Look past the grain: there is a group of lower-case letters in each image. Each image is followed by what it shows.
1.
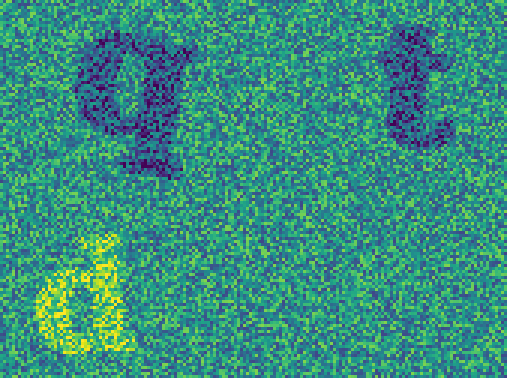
top left: dark q; top right: dark t; bottom left: light d
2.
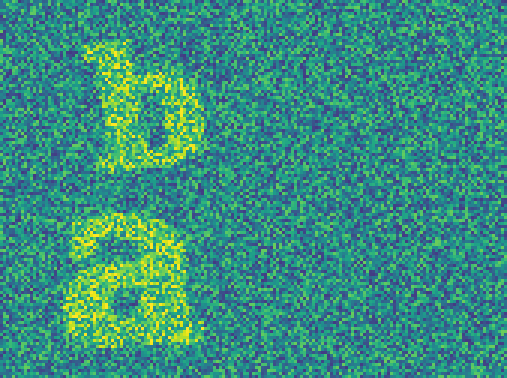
top left: light b; bottom left: light a
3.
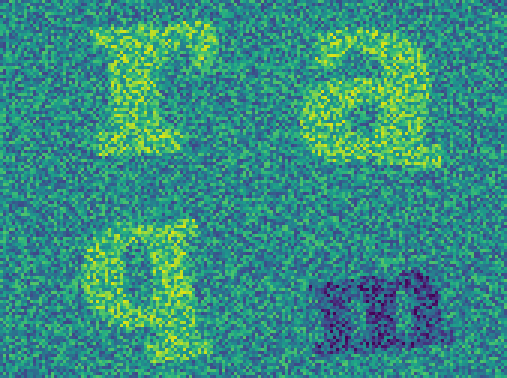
top left: light r; top right: light a; bottom left: light q; bottom right: dark m
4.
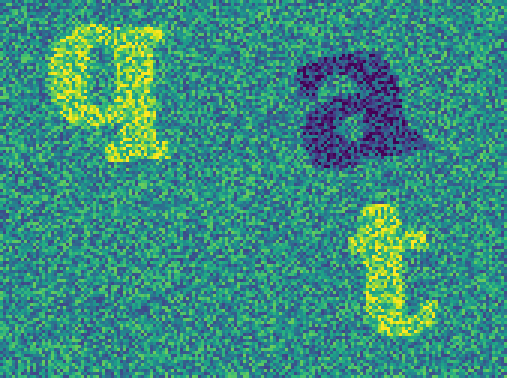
top left: light q; top right: dark a; bottom right: light t
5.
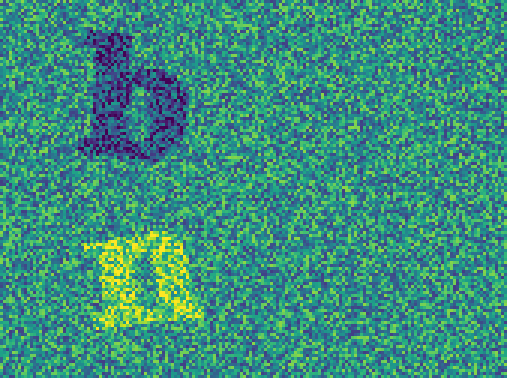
top left: dark b; bottom left: light n
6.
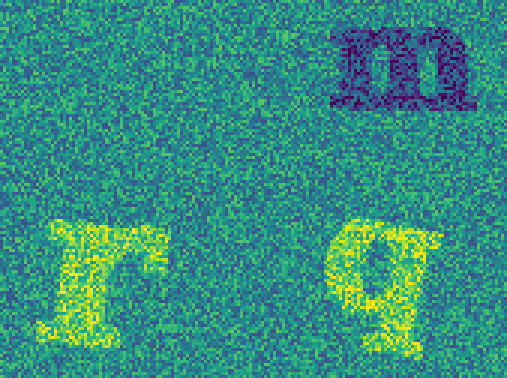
top right: dark m; bottom left: light r; bottom right: light q
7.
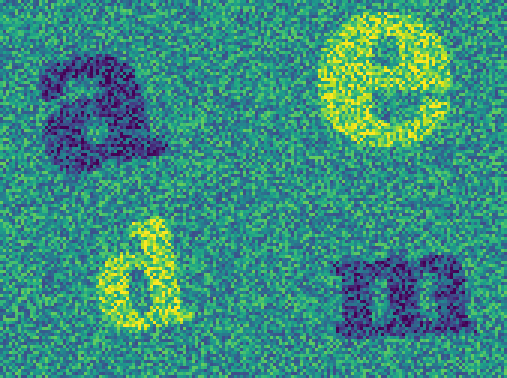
top left: dark a; top right: light e; bottom left: light d; bottom right: dark m
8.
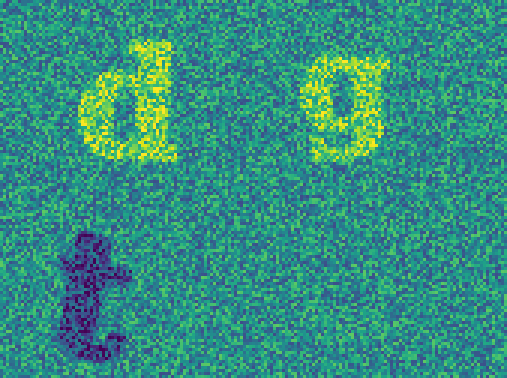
top left: light d; top right: light g; bottom left: dark t
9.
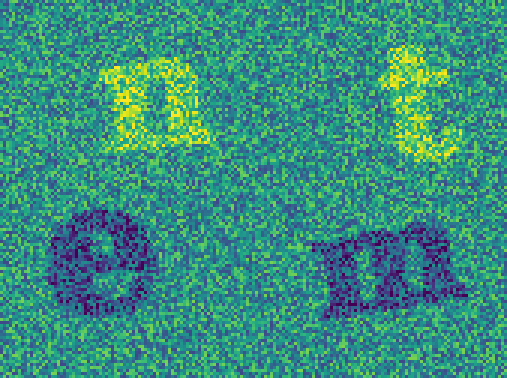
top left: light n; top right: light t; bottom left: dark e; bottom right: dark m
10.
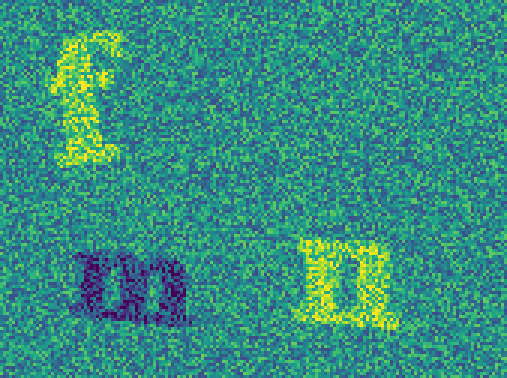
top left: light f; bottom left: dark m; bottom right: light n
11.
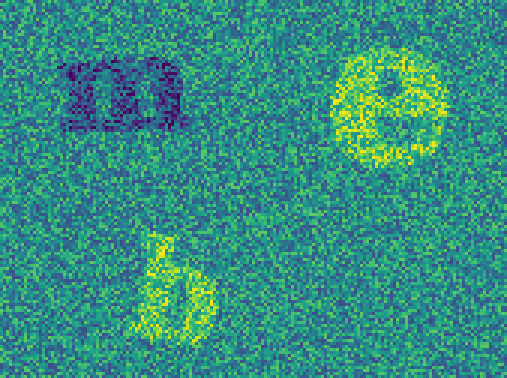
top left: dark m; top right: light e; bottom left: light b
